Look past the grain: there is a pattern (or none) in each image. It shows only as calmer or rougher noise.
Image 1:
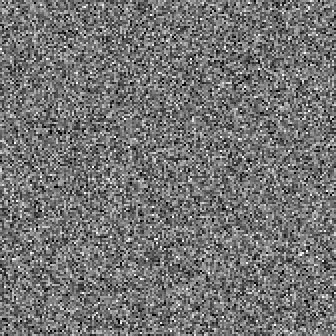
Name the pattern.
only noise
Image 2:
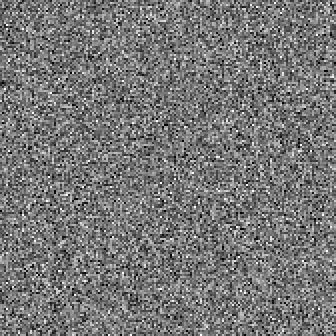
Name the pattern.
only noise
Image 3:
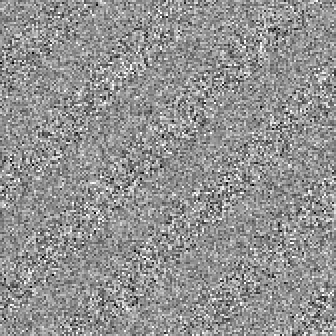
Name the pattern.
diagonal stripes
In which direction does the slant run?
bottom left to top right
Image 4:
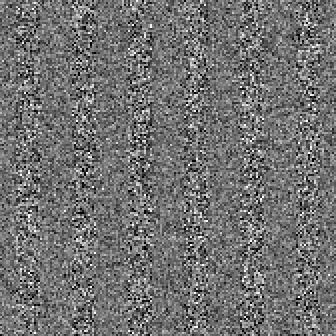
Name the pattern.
vertical stripes
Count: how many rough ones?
6
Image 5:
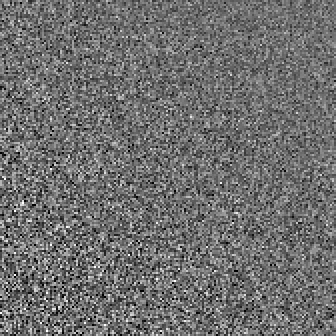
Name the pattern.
a smooth slope
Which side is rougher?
bottom left
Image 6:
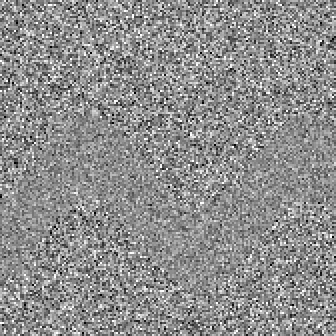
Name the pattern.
a wavy band
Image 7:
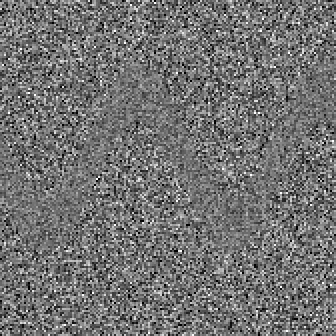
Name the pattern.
a wavy band
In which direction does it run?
left to right
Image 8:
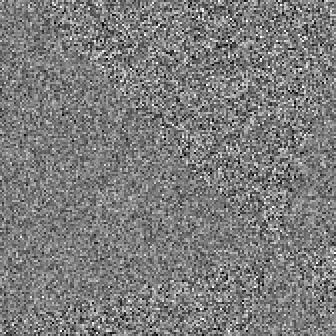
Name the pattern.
spokes from one point
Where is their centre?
bottom right
